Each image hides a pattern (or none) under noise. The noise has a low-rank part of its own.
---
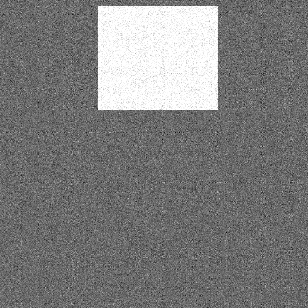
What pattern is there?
one block
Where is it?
top middle
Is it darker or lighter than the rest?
lighter
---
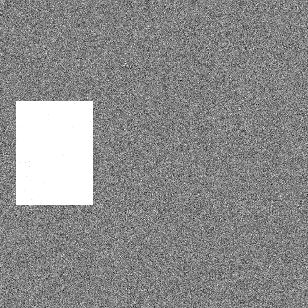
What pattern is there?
one block
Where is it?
middle left
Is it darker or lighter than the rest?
lighter
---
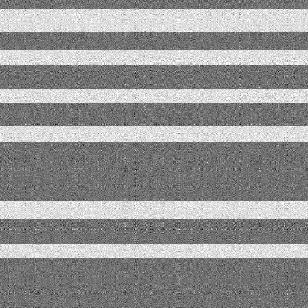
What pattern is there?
bands of rows
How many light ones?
6
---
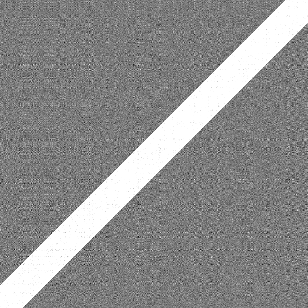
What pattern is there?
a diagonal band
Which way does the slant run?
bottom left to top right
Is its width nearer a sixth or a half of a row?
a sixth
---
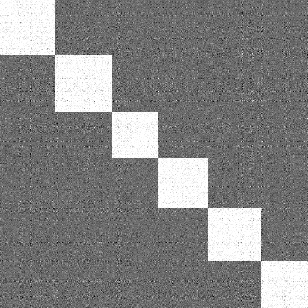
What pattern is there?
blocks along the diagonal
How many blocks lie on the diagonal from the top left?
6
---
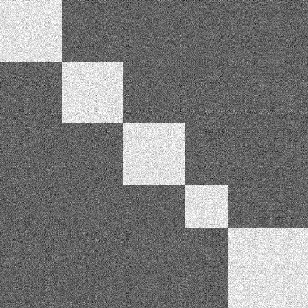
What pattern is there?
blocks along the diagonal
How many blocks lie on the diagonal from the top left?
5
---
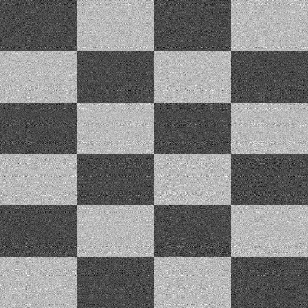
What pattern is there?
a checkerboard
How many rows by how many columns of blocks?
6 by 4
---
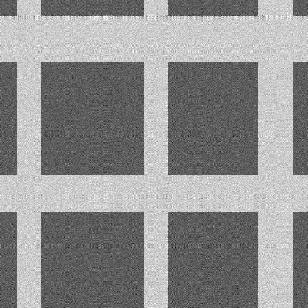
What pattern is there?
bands of rows crossing bands of columns
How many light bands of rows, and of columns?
2 and 3
